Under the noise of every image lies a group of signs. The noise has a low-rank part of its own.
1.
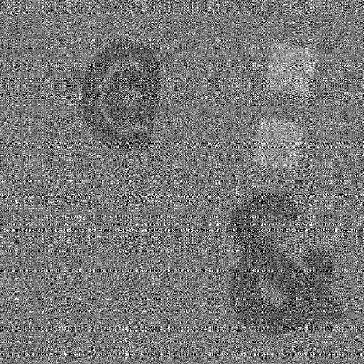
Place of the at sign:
top left
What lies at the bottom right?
ampersand
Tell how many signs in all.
3
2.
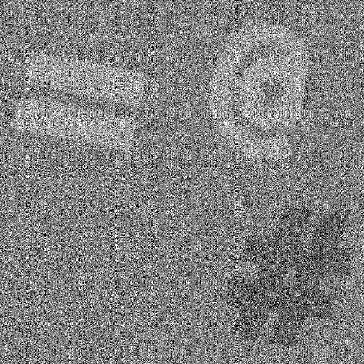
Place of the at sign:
top right
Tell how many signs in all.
3
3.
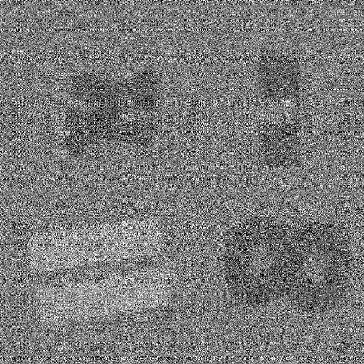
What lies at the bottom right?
infinity sign
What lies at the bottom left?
equals sign
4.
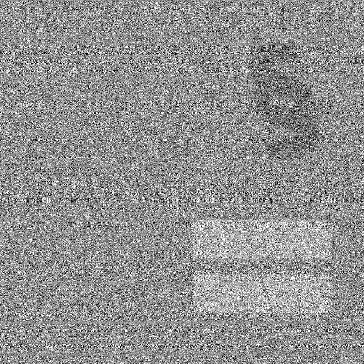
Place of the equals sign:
bottom right
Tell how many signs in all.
2
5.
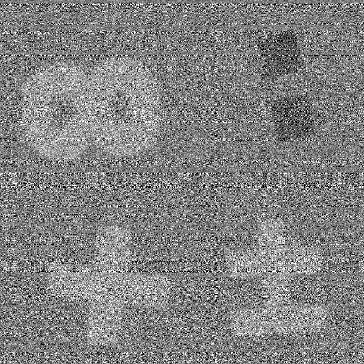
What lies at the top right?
colon
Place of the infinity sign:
top left
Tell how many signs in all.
4
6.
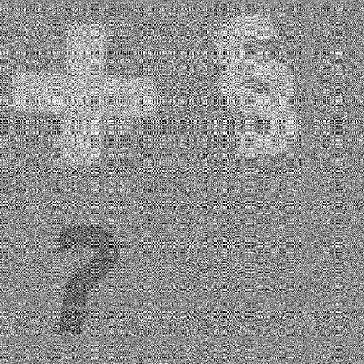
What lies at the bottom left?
question mark
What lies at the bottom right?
nothing
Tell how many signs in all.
3
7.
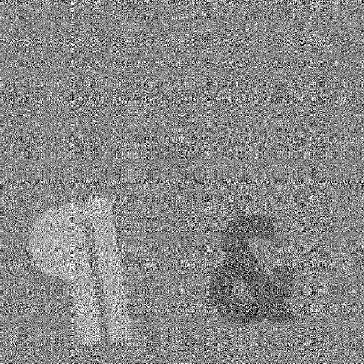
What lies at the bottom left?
pilcrow
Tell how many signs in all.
2
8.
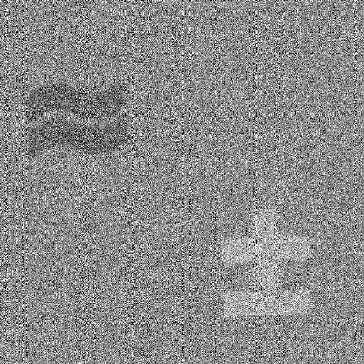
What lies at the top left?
approximately sign
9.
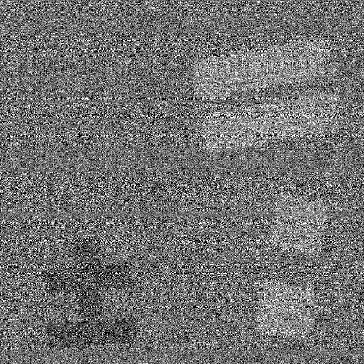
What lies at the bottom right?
colon
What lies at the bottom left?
plus-minus sign
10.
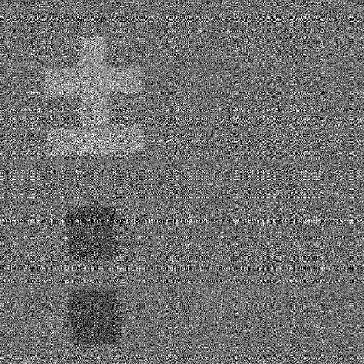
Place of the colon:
bottom left
